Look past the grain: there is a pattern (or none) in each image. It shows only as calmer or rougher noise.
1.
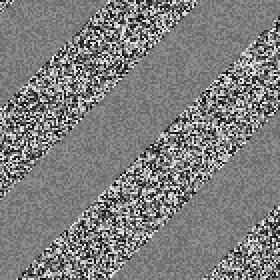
diagonal stripes
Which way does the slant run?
bottom left to top right
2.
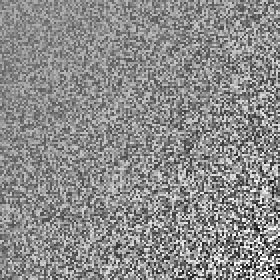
a smooth slope
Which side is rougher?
bottom right
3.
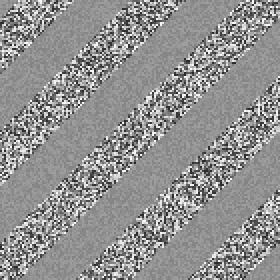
diagonal stripes
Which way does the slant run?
bottom left to top right
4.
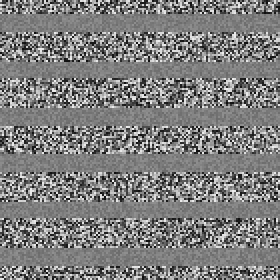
horizontal stripes
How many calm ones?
6
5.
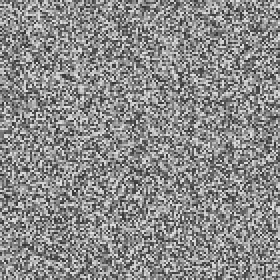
only noise
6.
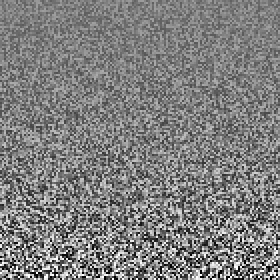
a smooth slope
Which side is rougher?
bottom
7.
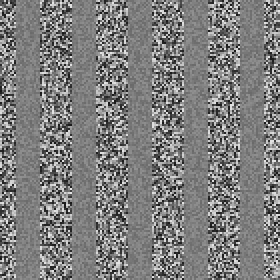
vertical stripes
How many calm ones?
5
